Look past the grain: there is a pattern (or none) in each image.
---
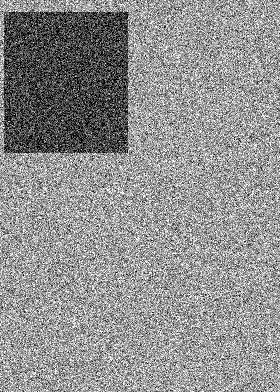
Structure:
one block
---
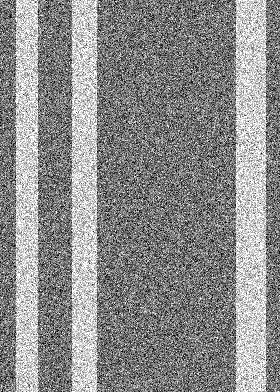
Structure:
bands of columns
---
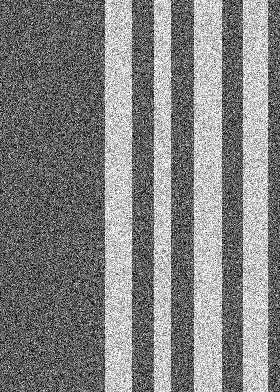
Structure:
bands of columns
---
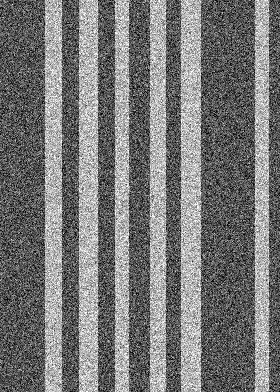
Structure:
bands of columns
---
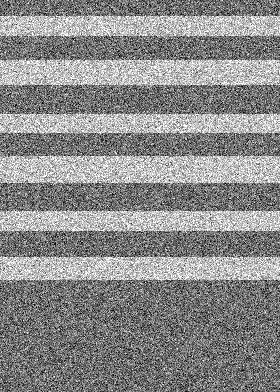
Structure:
bands of rows
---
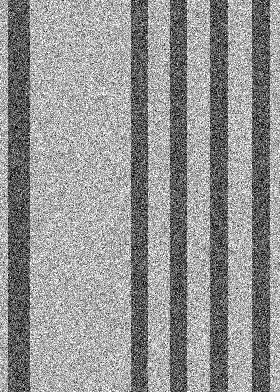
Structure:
bands of columns
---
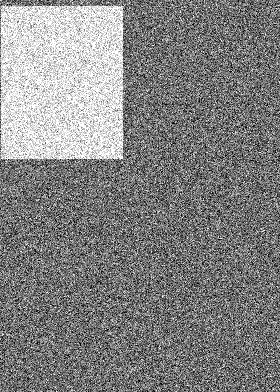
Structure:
one block
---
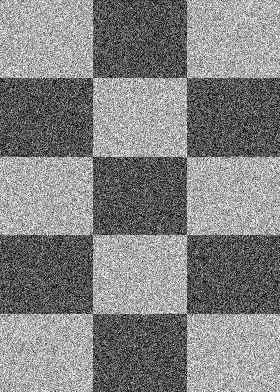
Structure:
a checkerboard
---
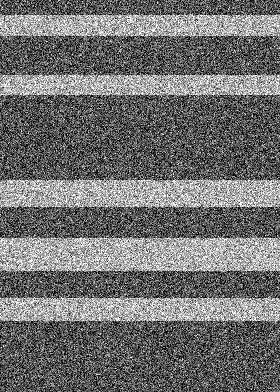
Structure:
bands of rows
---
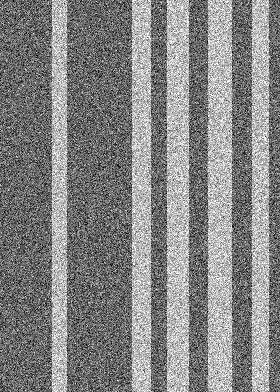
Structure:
bands of columns
